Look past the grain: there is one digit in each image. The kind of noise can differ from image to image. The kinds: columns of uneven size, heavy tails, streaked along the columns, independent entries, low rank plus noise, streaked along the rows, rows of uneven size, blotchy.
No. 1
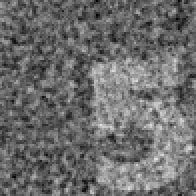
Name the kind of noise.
blotchy
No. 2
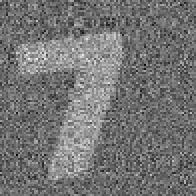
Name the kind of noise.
low rank plus noise
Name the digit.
7
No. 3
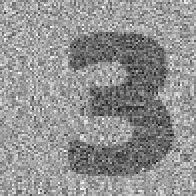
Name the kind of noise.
low rank plus noise
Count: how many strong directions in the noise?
five to eight
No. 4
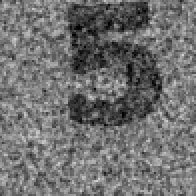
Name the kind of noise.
blotchy
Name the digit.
5
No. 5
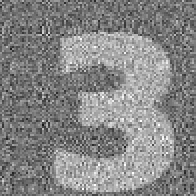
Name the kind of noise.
low rank plus noise
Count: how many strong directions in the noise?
two
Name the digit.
3
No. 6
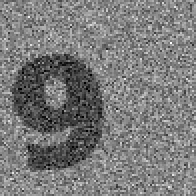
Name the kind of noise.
independent entries
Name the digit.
9
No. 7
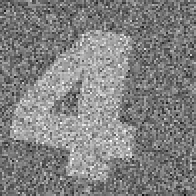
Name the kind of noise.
independent entries
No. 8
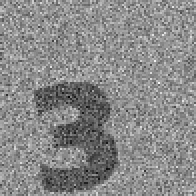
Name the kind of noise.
independent entries
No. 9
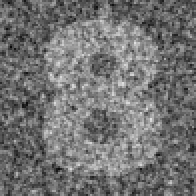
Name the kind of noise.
blotchy
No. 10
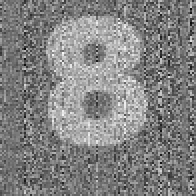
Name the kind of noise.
columns of uneven size
